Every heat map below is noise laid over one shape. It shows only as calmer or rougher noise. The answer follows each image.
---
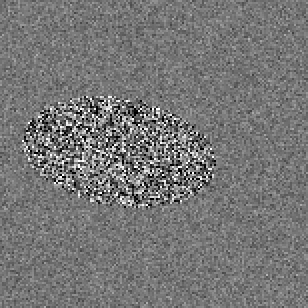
ellipse
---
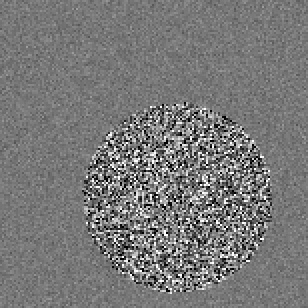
disc
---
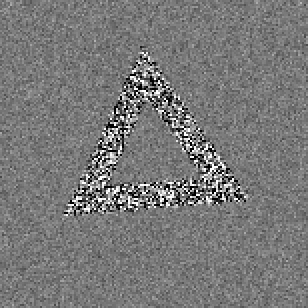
triangle frame
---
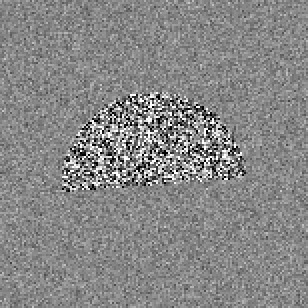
half disc
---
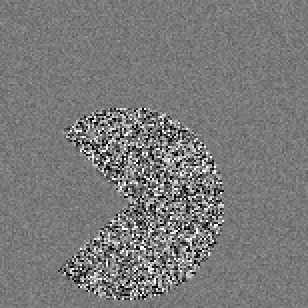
disc with a wedge cut out
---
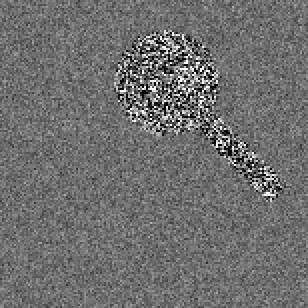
lollipop
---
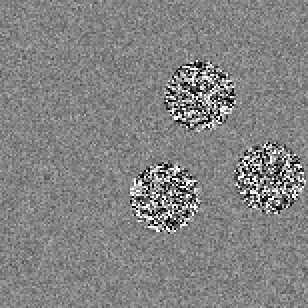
three dots
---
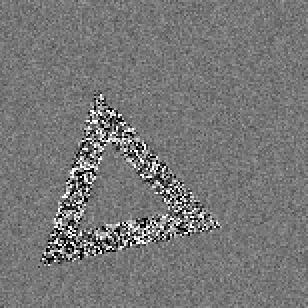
triangle frame
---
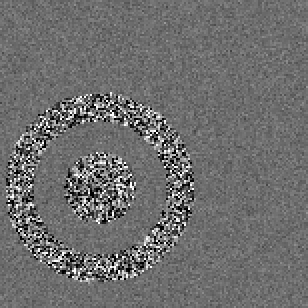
bullseye
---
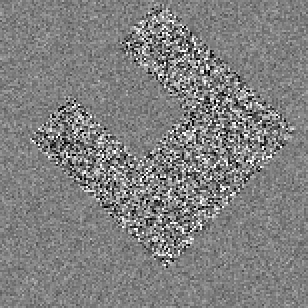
square with a notch
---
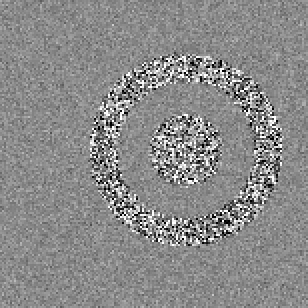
bullseye
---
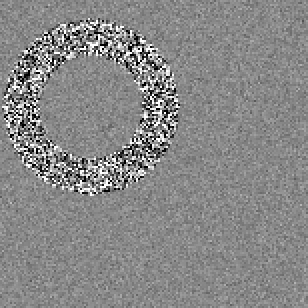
ring
